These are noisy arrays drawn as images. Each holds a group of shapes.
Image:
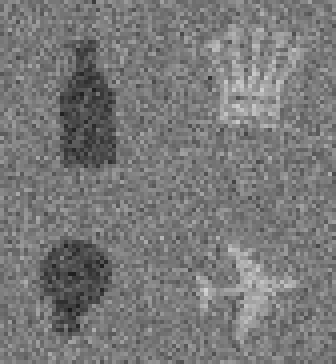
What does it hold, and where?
top left: dark bottle; top right: light chess queen; bottom left: dark light bulb; bottom right: light airplane
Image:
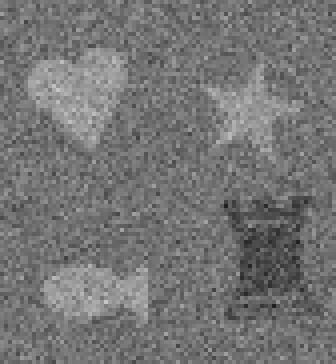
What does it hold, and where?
top left: light heart; top right: light star; bottom left: light fish; bottom right: dark chess rook
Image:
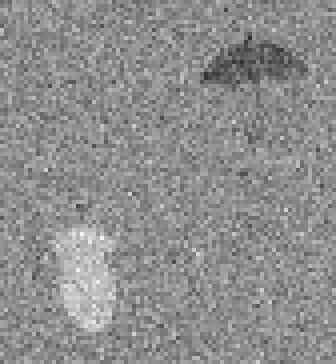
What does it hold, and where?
top right: dark umbrella; bottom left: light footprint
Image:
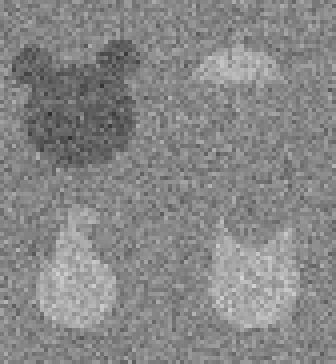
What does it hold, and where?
top left: dark bear's head; top right: light umbrella; bottom left: light pear; bottom right: light cat's head
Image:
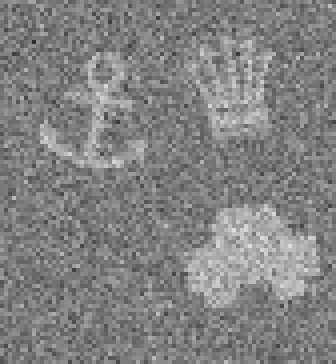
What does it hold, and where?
top left: light anchor; top right: light chess queen; bottom right: light car
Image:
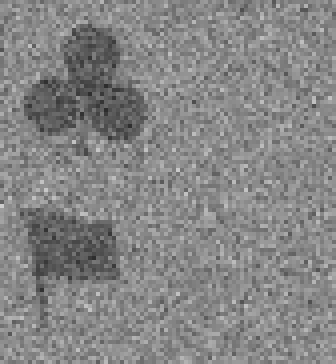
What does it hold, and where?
top left: dark club; bottom left: dark flag
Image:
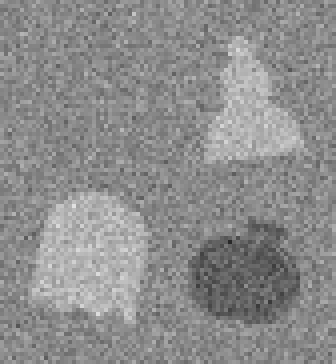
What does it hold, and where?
top right: light chess pawn; bottom left: light ghost; bottom right: dark apple
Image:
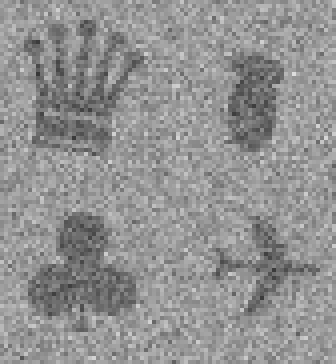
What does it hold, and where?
top left: dark chess queen; top right: dark footprint; bottom left: dark club; bottom right: dark airplane
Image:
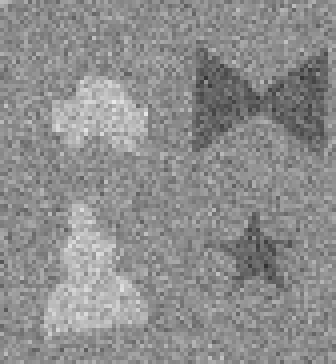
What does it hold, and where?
top left: light car; top right: dark bow tie; bottom left: light chess pawn; bottom right: dark star
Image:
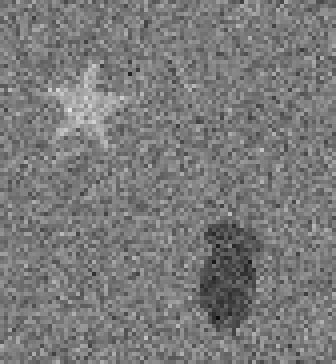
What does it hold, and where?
top left: light star; bottom right: dark footprint
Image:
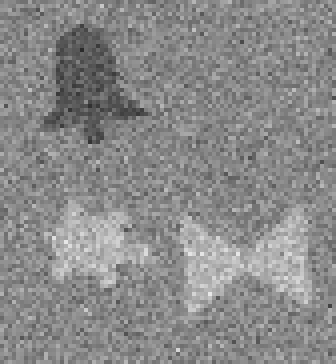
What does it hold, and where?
top left: dark bell; bottom left: light turtle; bottom right: light bow tie
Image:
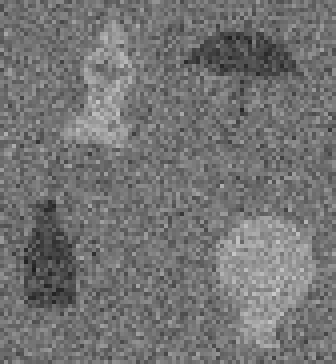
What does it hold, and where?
top left: light chess bishop; top right: dark umbrella; bottom left: dark bottle; bottom right: light light bulb
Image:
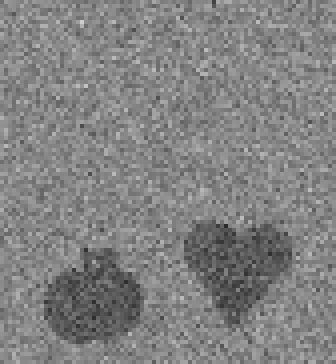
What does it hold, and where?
bottom left: dark apple; bottom right: dark heart
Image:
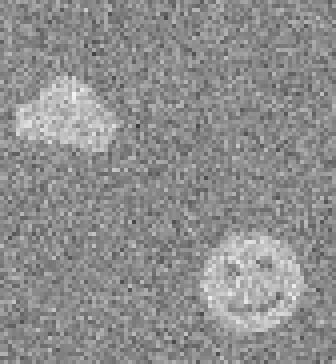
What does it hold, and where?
top left: light cloud; bottom right: light smiling face
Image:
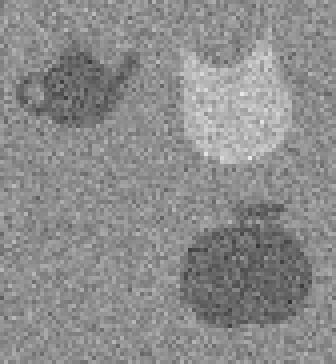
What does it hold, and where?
top left: dark teapot; top right: light cat's head; bottom right: dark apple
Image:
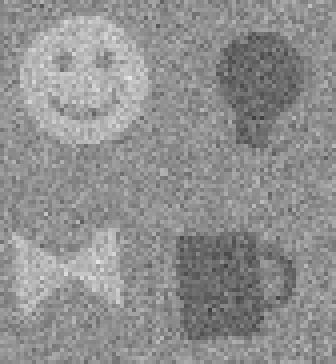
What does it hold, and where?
top left: light smiling face; top right: dark light bulb; bottom left: light bow tie; bottom right: dark cup
